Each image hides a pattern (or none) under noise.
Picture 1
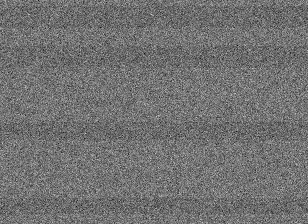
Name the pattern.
bands of rows
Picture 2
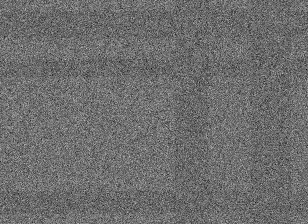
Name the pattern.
bands of rows crossing bands of columns
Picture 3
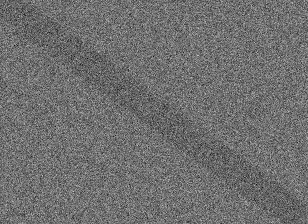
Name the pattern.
a diagonal band
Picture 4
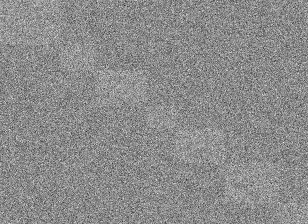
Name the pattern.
blocks along the diagonal
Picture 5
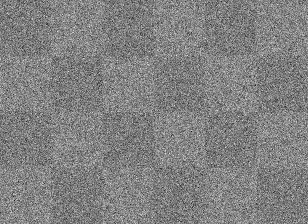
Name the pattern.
a checkerboard
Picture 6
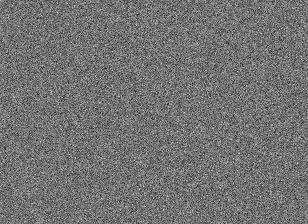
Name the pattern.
only noise
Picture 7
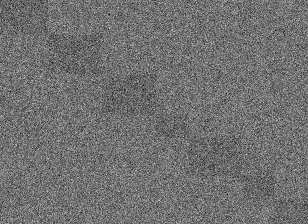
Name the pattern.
blocks along the diagonal
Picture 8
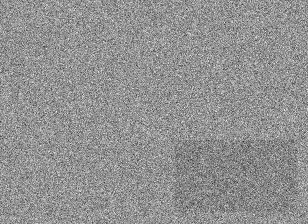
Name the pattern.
one block
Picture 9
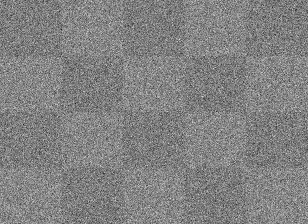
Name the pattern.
a checkerboard
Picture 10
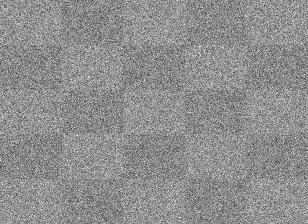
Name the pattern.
a checkerboard
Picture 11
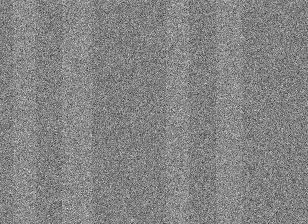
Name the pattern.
bands of columns
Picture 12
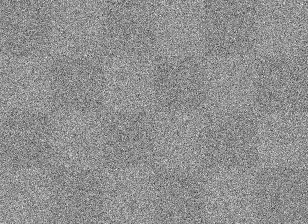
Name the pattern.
a checkerboard
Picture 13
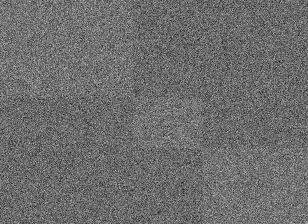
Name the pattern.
blocks along the diagonal
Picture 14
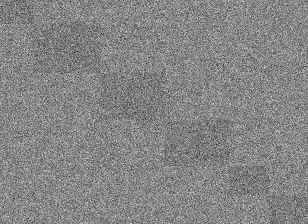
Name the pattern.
blocks along the diagonal
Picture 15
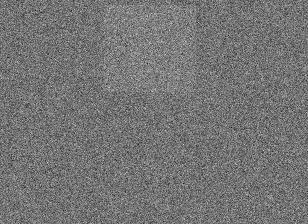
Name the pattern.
one block
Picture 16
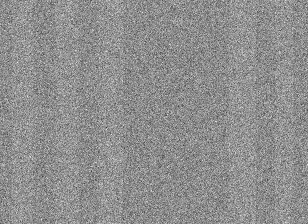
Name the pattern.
bands of columns
